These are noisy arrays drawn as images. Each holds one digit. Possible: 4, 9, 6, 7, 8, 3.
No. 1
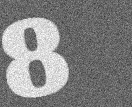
8
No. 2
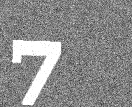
7
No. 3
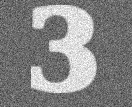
3
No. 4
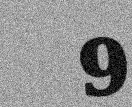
9
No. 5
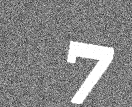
7
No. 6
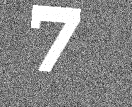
7
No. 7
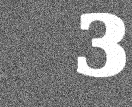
3
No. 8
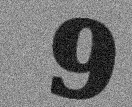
9
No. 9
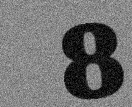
8
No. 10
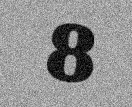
8
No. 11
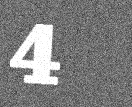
4
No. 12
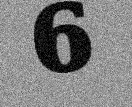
6
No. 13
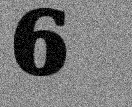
6
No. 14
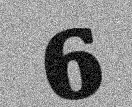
6
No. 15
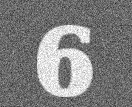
6
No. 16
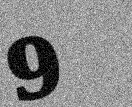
9
